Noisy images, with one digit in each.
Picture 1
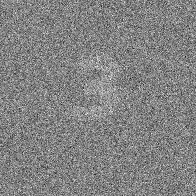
3
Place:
centre
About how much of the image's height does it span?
a third
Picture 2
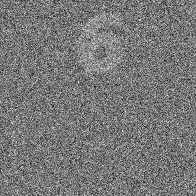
6
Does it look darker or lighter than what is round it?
lighter
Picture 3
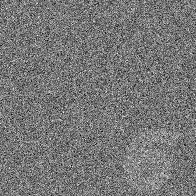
6
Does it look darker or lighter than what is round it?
lighter
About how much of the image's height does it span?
a third
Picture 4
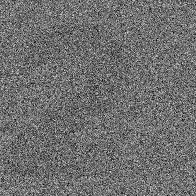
2
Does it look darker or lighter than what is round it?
darker
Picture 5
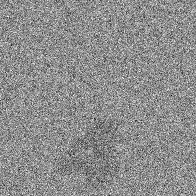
4
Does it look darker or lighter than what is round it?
darker
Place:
bottom middle
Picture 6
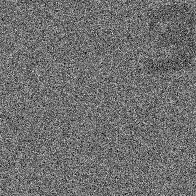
3
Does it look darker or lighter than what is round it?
darker
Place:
top right
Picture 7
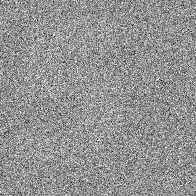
5
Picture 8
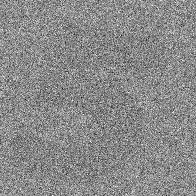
5
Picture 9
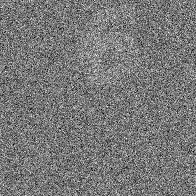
6
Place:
top middle
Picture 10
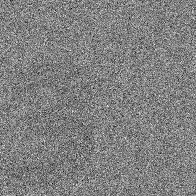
3
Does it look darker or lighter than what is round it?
darker
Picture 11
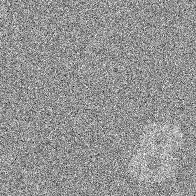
8
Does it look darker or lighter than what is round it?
lighter
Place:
bottom right
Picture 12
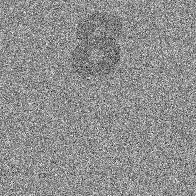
8
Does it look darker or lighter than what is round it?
darker
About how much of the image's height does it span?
a third
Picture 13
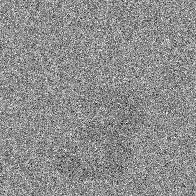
3
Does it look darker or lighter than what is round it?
darker
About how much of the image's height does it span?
half
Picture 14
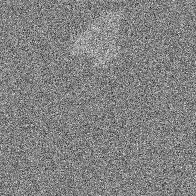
4
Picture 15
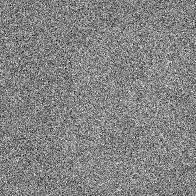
8
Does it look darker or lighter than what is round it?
lighter
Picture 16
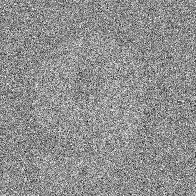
9
